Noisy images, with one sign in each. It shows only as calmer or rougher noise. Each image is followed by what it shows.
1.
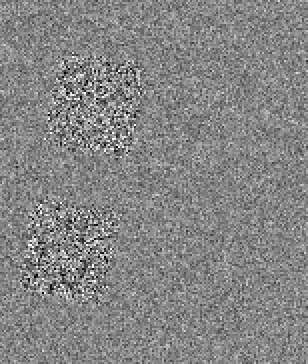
colon
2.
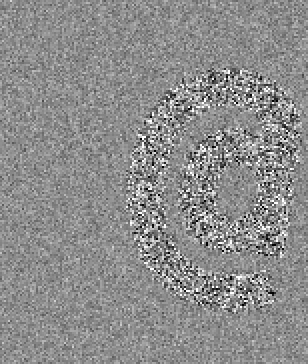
at sign
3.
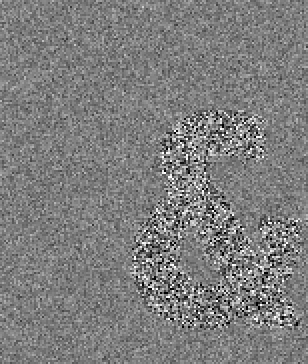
ampersand
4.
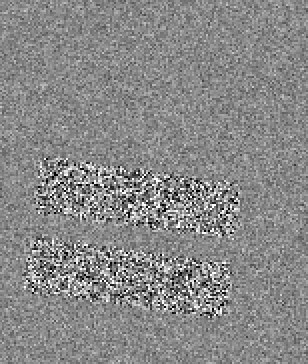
equals sign
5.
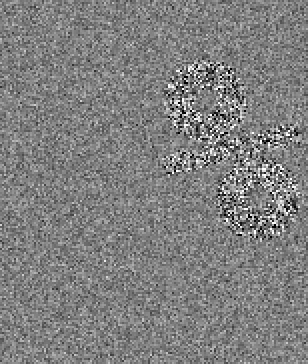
percent sign
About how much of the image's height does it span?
half
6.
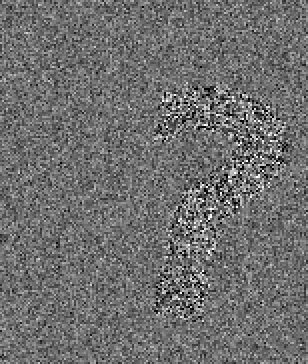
question mark
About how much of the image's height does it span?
two thirds
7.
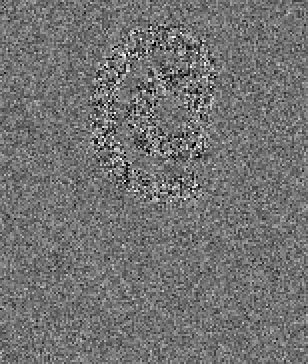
at sign
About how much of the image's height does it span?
half
